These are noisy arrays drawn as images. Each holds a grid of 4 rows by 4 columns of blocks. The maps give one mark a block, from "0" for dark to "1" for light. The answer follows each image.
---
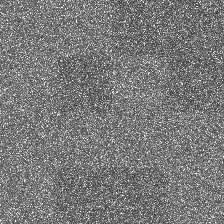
1 1 0 0
1 0 1 0
1 1 1 1
1 0 0 1
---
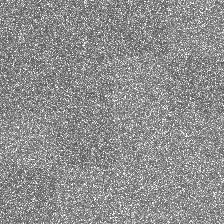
0 0 0 1
0 0 1 0
1 0 1 1
0 1 1 1
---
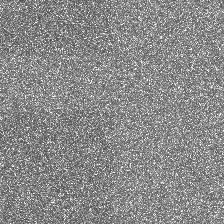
0 0 1 1
1 1 1 1
0 0 1 1
0 0 1 1
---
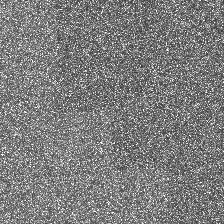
1 0 0 0
1 0 0 0
1 1 0 0
1 1 1 0
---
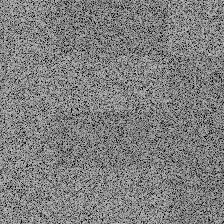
1 0 0 1
1 1 1 0
1 0 0 0
1 1 1 0
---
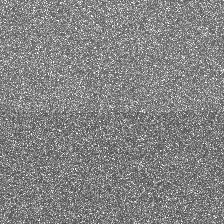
1 1 1 1
1 1 1 1
0 0 0 0
0 0 0 0
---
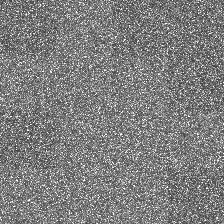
0 1 0 0
1 1 1 0
0 1 1 1
1 1 1 0
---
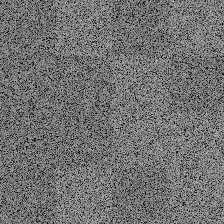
0 1 0 1
0 0 1 0
0 0 1 1
0 1 0 1
